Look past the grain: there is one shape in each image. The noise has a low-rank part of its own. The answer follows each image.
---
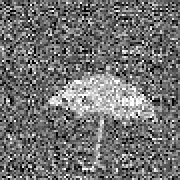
umbrella
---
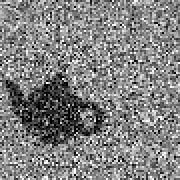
teapot
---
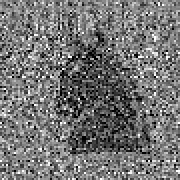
chess knight
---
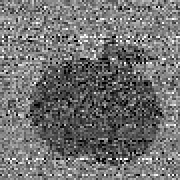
apple
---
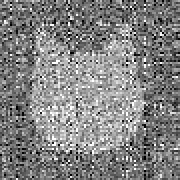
cat's head
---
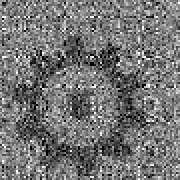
gear
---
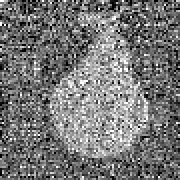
pear
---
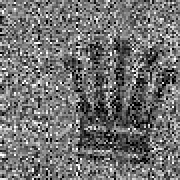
chess queen
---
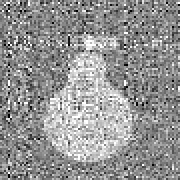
pear
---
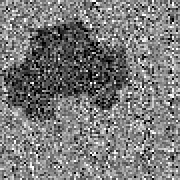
car
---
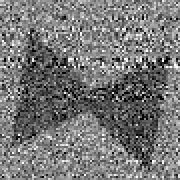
bow tie
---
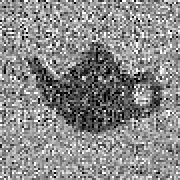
teapot
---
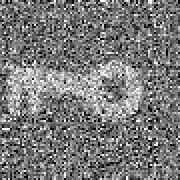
key
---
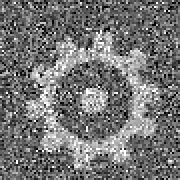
gear
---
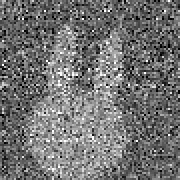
rabbit's head
